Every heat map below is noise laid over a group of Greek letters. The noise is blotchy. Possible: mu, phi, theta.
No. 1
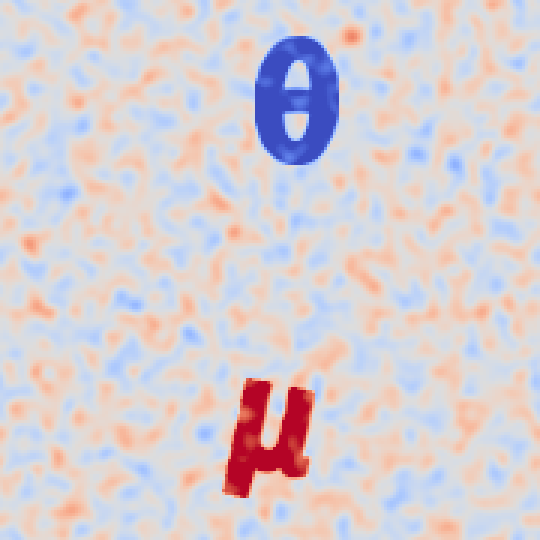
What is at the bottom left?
nothing
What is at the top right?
nothing
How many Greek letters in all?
2
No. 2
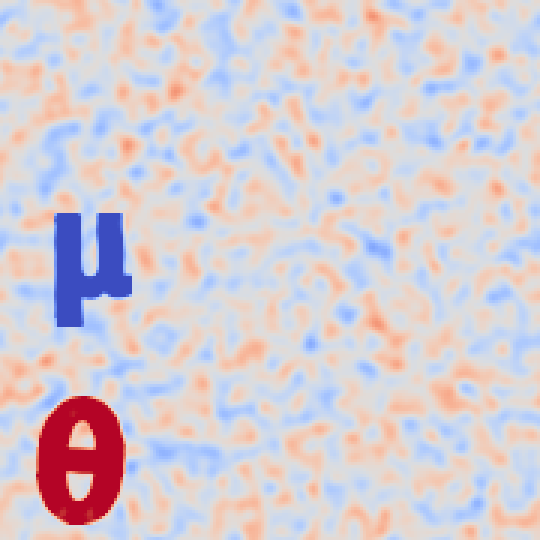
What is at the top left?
nothing
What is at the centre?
nothing
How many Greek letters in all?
2
